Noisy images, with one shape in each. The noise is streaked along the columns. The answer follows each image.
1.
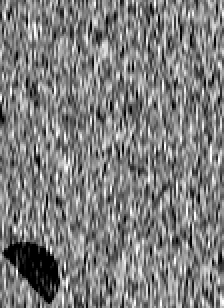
half disc
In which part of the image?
bottom left
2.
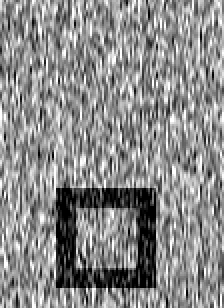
square frame
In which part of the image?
bottom middle
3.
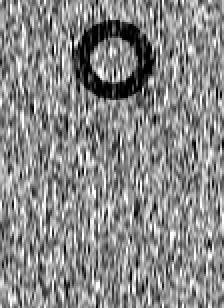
ring
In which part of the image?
top middle
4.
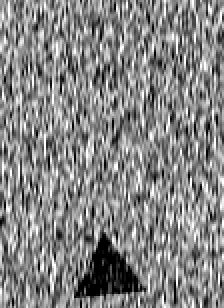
triangle
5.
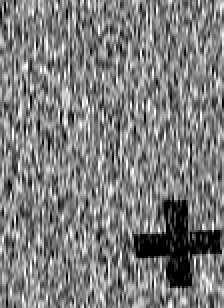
cross
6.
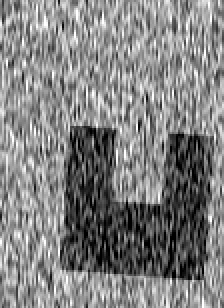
square with a notch
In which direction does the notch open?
up
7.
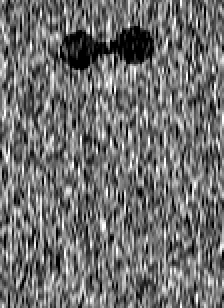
dumbbell
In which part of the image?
top middle
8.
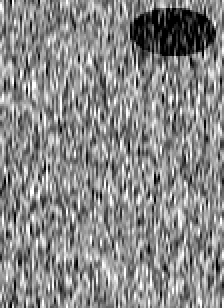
ellipse
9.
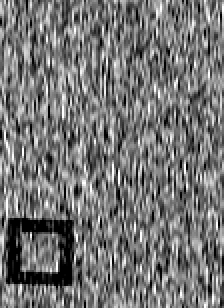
square frame
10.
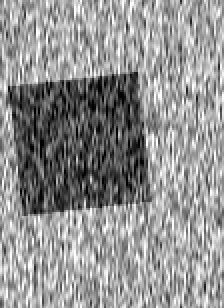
square
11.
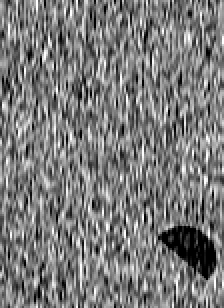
half disc
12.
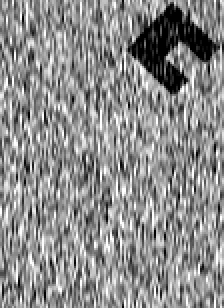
square with a notch
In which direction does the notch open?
down and right
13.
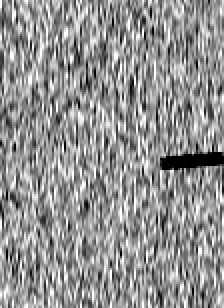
bar
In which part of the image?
middle right
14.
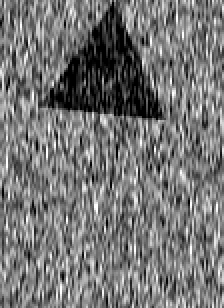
triangle
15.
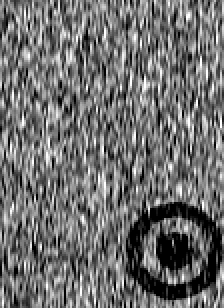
bullseye
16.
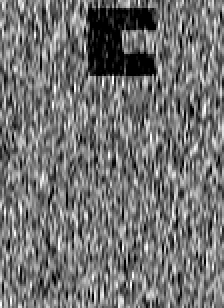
square with a notch
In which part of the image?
top middle
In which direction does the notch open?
right
